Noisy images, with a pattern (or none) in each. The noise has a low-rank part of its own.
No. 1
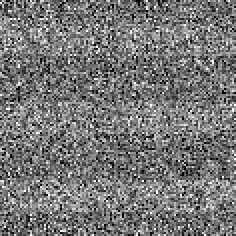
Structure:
horizontal stripes
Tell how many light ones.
3
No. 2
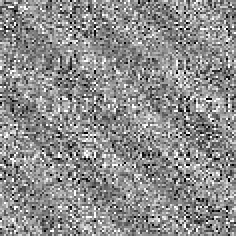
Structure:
diagonal stripes
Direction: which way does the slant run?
top left to bottom right
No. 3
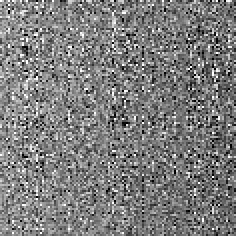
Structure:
a smooth slope
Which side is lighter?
left
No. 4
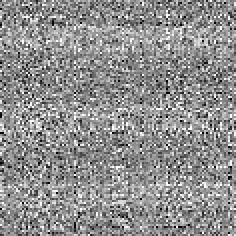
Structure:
horizontal stripes
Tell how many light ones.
3
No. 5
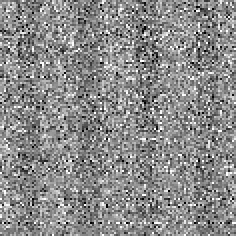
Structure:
vertical stripes
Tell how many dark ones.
4
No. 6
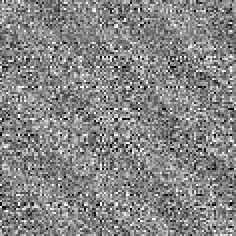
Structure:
diagonal stripes
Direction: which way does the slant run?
top left to bottom right
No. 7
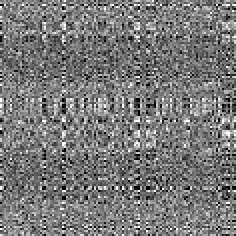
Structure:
horizontal stripes
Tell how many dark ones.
2
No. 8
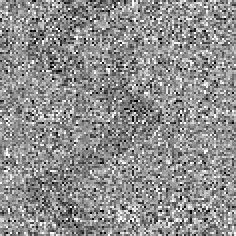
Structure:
a wavy band
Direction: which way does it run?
top to bottom
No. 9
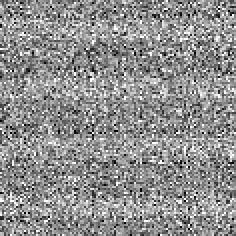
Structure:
horizontal stripes
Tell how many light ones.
4
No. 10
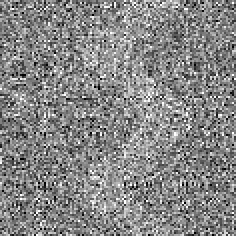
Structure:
a wavy band
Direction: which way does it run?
top to bottom
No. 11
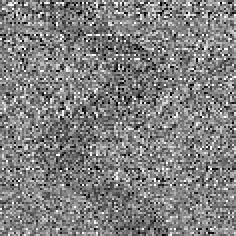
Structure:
a wavy band
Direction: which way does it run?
top to bottom
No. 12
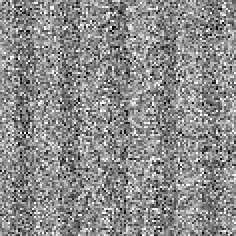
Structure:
vertical stripes
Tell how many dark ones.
5
